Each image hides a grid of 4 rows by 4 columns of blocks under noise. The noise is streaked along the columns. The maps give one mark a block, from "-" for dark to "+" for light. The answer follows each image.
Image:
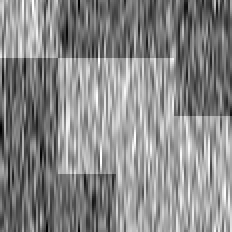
+---
-++-
-+++
--++
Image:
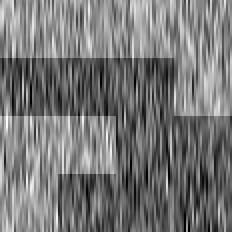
++++
---+
++--
+---
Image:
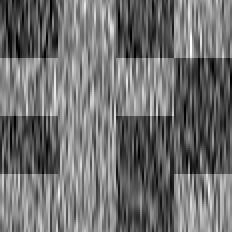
-+-+
+++-
-+--
++-+
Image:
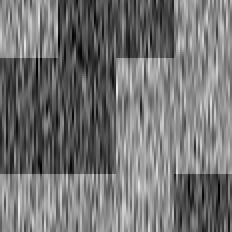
+--+
--++
--++
+++-
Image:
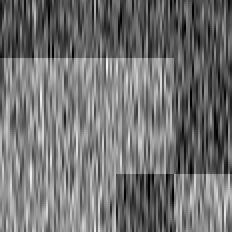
----
+++-
+++-
++-+
